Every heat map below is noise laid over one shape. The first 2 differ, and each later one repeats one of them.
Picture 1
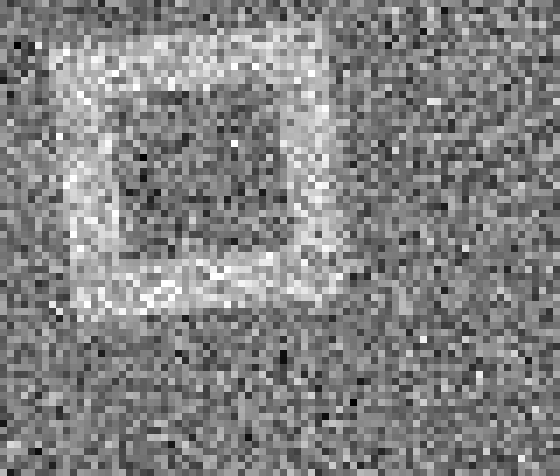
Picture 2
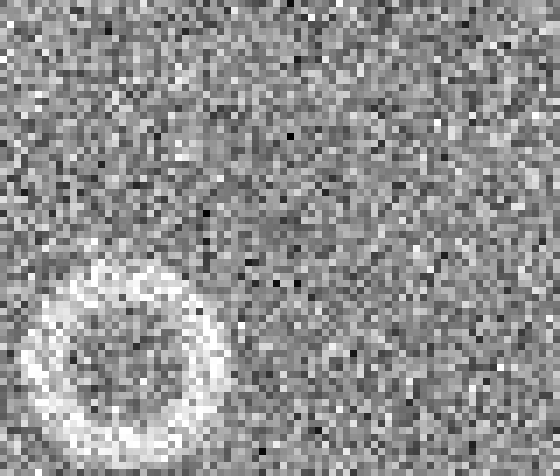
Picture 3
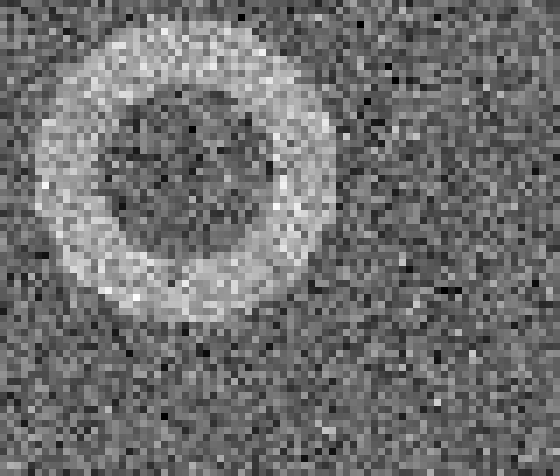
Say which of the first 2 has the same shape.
2
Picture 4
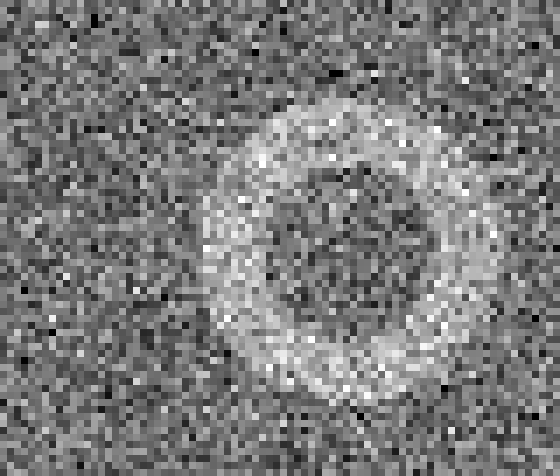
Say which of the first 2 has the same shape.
2
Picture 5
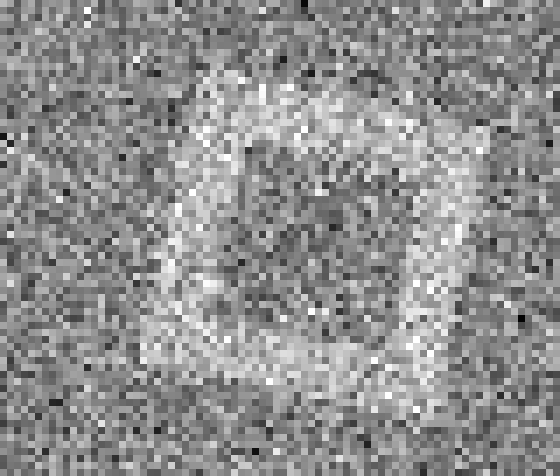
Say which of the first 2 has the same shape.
1
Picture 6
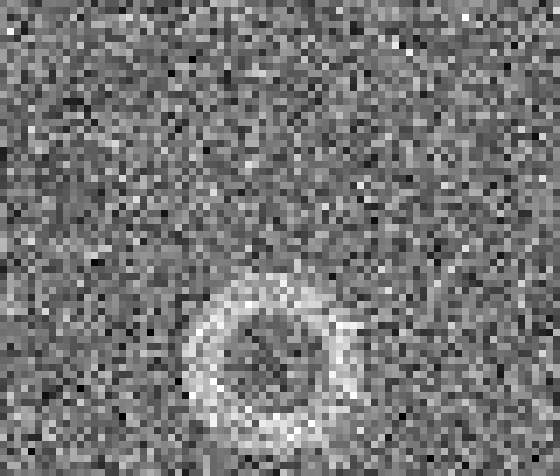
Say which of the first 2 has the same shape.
2
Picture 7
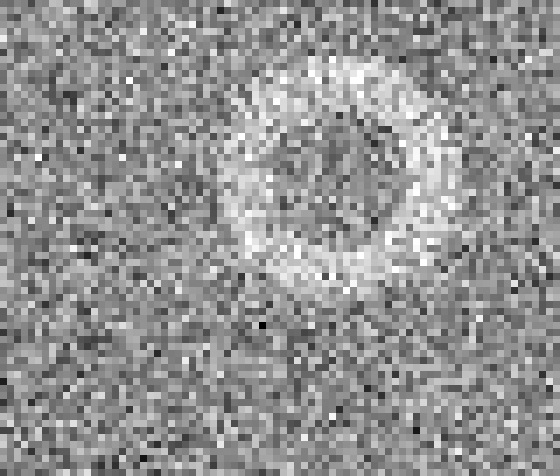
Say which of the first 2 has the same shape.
2
